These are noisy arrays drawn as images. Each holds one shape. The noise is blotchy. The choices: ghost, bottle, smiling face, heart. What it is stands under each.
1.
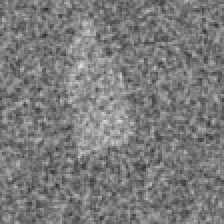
light bottle
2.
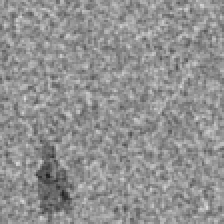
dark bottle, bottom left
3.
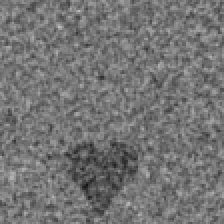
dark heart, bottom middle
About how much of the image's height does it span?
a third
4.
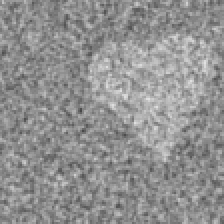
light heart
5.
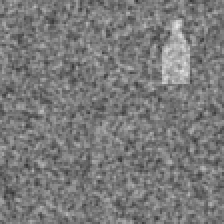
light bottle, top right
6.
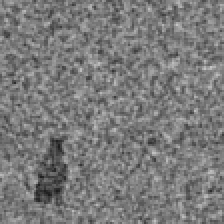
dark bottle, bottom left
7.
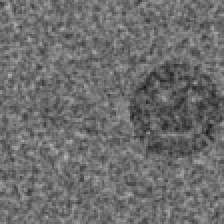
dark smiling face, middle right
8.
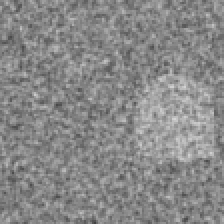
light ghost, middle right
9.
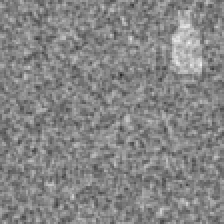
light bottle, top right
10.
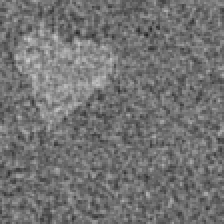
light heart
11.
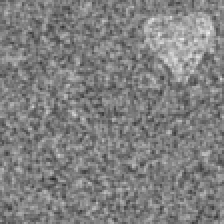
light heart, top right
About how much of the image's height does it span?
a third
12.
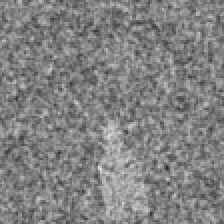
light bottle, bottom middle
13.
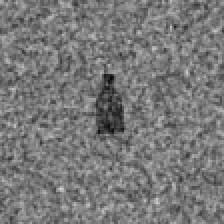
dark bottle, centre
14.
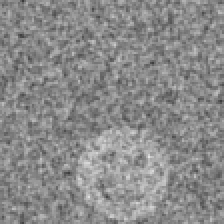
light smiling face, bottom middle
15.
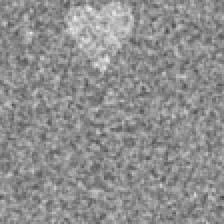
light heart, top middle
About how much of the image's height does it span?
a third
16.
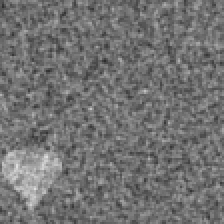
light heart, bottom left
